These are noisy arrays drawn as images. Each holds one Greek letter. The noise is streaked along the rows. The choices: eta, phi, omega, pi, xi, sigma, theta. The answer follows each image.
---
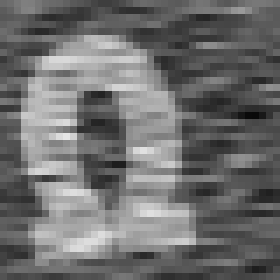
light omega
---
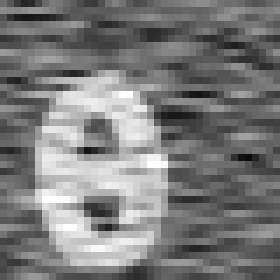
light theta
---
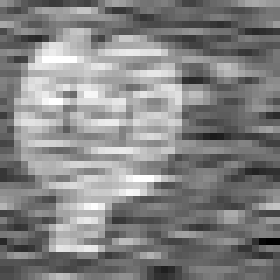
light phi
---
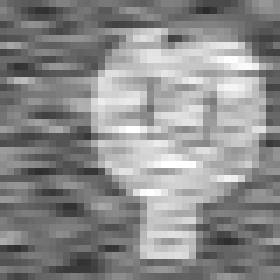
light phi
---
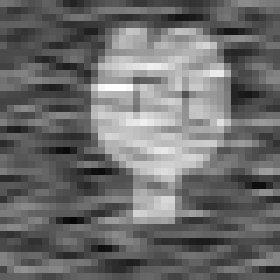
light phi
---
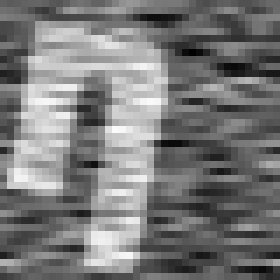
light eta
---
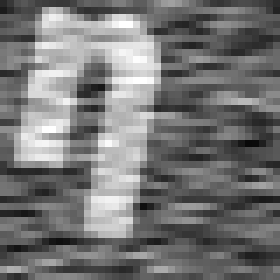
light eta
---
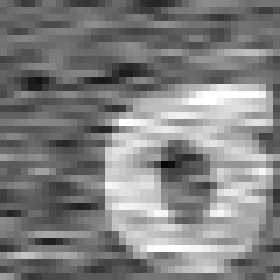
light sigma
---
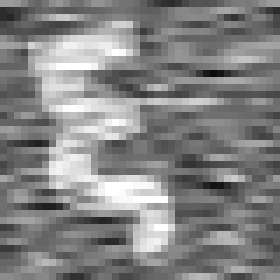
light xi
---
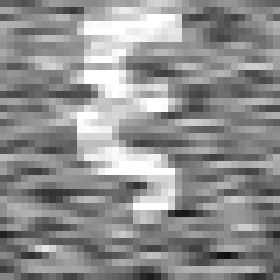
light xi
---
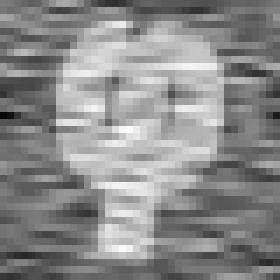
light phi
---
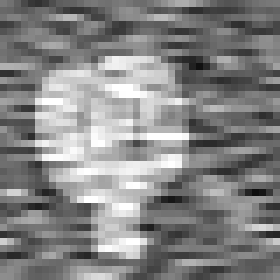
light phi
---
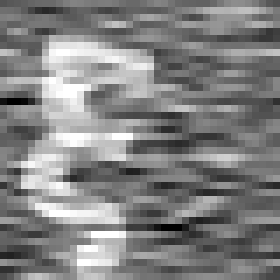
light xi
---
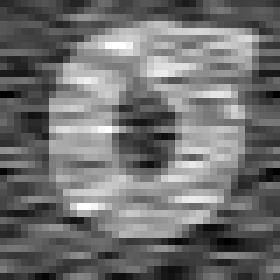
light sigma
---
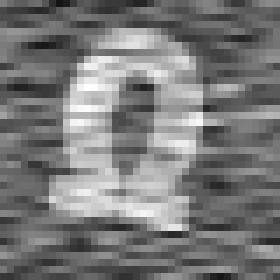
light omega
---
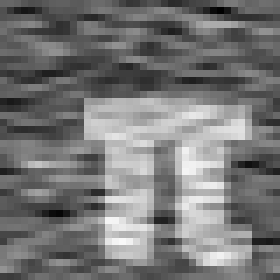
light pi
